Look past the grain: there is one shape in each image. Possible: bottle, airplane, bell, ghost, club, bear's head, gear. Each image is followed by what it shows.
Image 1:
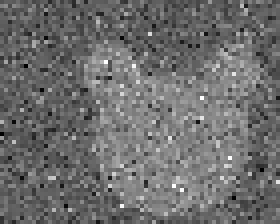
bear's head
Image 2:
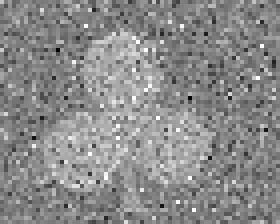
club
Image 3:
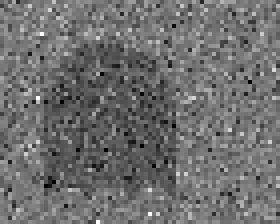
ghost
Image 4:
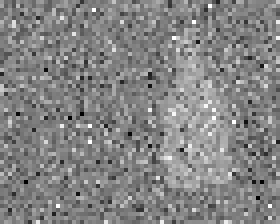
bottle
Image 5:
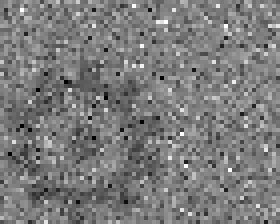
gear
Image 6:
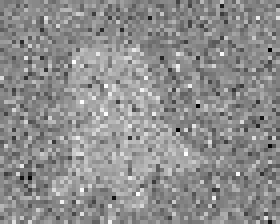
bell
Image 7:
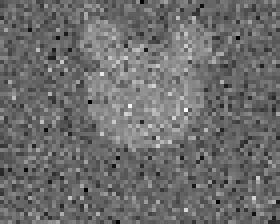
bear's head
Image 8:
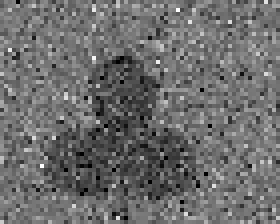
club
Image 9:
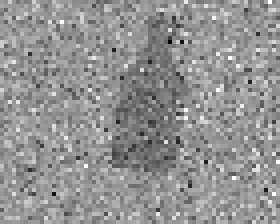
bottle
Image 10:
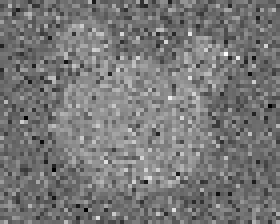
bear's head
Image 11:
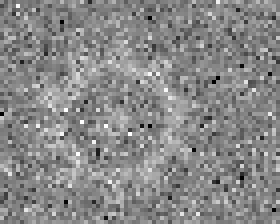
gear
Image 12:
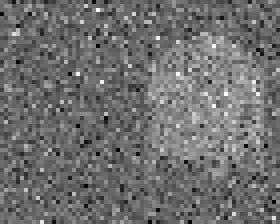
ghost
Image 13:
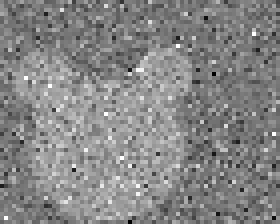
bear's head
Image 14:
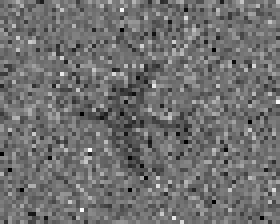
airplane
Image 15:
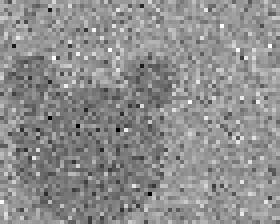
bear's head
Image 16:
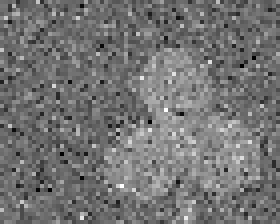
club
